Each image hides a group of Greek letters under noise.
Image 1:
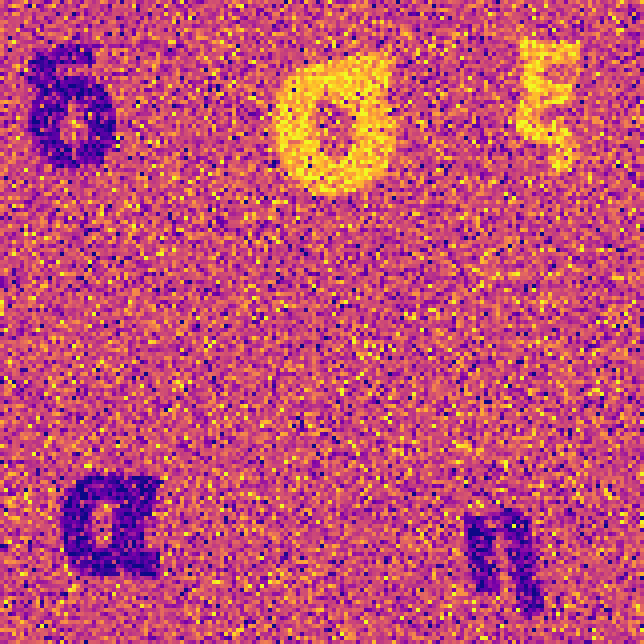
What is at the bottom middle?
nothing
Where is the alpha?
bottom left
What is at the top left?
delta
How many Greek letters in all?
5
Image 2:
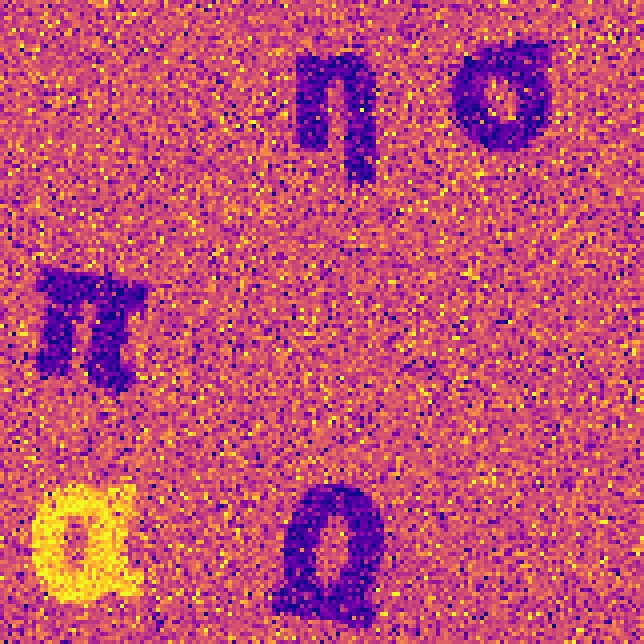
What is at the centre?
nothing
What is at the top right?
sigma
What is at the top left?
nothing
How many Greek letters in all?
5
